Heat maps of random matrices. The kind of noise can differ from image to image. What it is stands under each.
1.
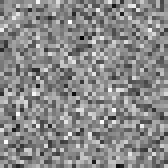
independent entries
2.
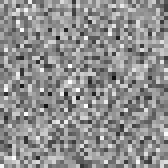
independent entries
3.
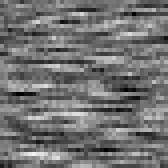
streaked along the rows
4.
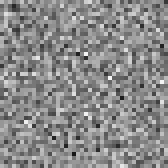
independent entries
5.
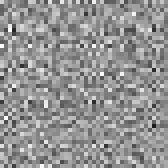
low rank plus noise
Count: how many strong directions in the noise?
two
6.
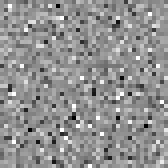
heavy tails
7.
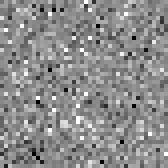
heavy tails
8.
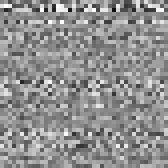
rows of uneven size
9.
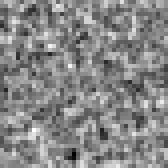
blotchy
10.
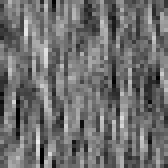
streaked along the columns
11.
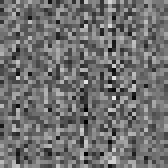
columns of uneven size
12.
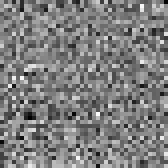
low rank plus noise
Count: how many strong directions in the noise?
three or four
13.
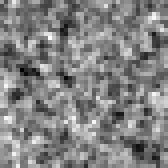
blotchy
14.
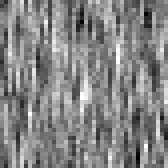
streaked along the columns
